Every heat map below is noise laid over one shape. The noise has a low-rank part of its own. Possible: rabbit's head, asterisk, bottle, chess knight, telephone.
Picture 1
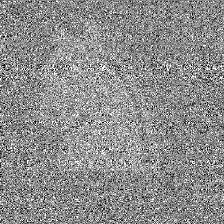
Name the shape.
chess knight
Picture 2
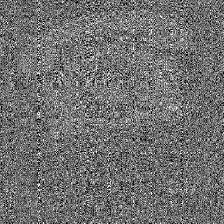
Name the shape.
telephone
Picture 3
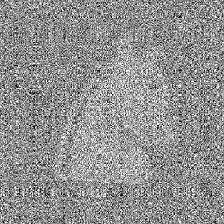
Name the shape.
chess knight
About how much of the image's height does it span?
two thirds
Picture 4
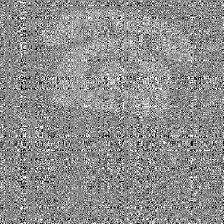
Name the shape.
telephone
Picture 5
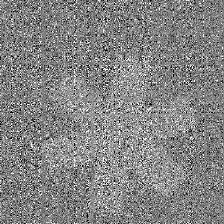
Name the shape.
asterisk
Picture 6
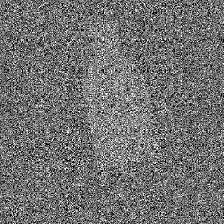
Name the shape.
bottle
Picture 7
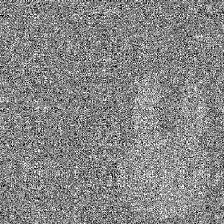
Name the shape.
rabbit's head
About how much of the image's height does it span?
two thirds
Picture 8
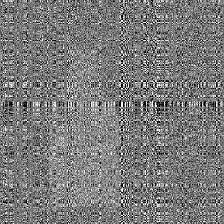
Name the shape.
bottle
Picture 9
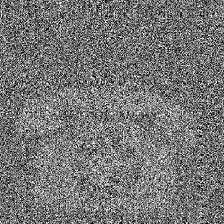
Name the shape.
telephone
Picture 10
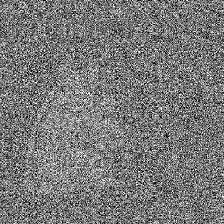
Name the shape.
chess knight
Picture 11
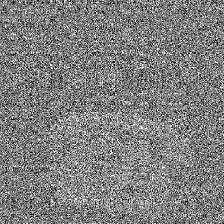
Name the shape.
telephone
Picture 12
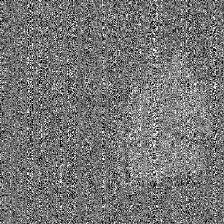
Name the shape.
chess knight
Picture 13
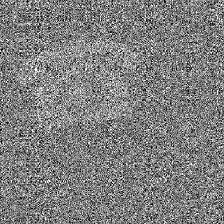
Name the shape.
telephone
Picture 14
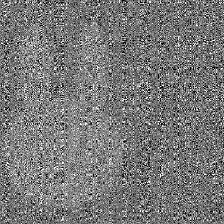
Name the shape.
rabbit's head
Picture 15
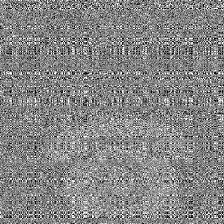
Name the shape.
telephone
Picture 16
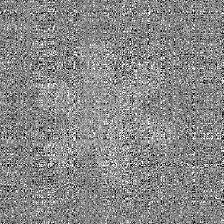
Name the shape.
asterisk
